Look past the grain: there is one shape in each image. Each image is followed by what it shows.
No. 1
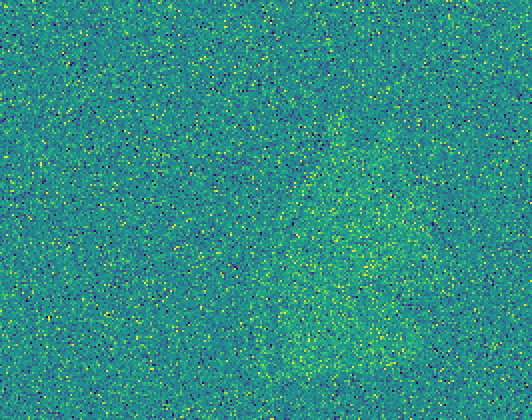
chess knight
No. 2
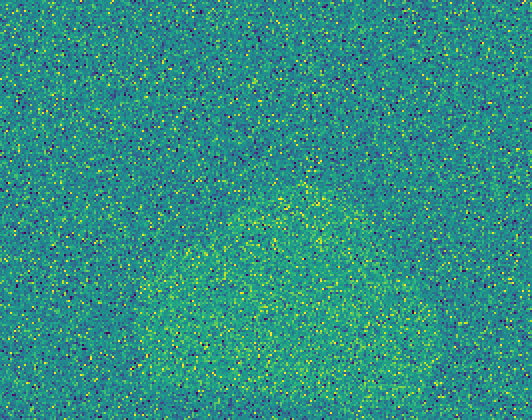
cloud
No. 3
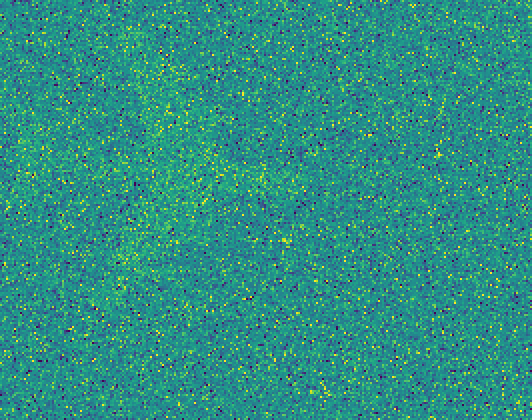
airplane
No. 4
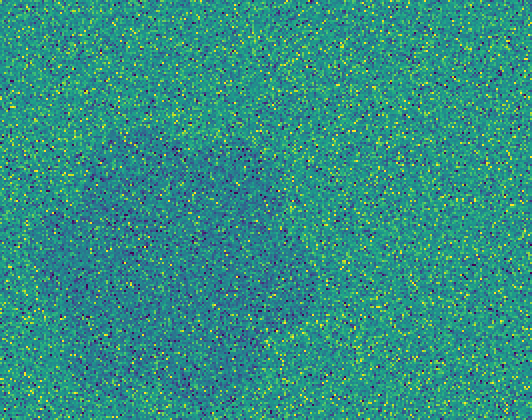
flower
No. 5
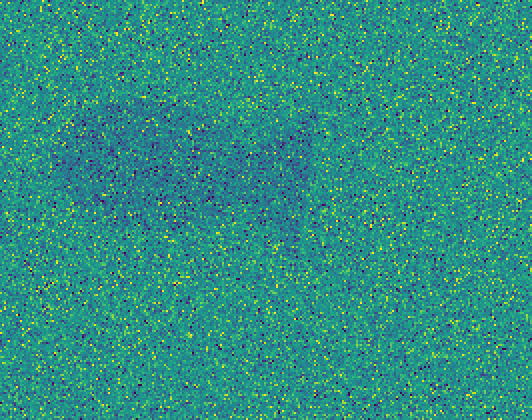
fish
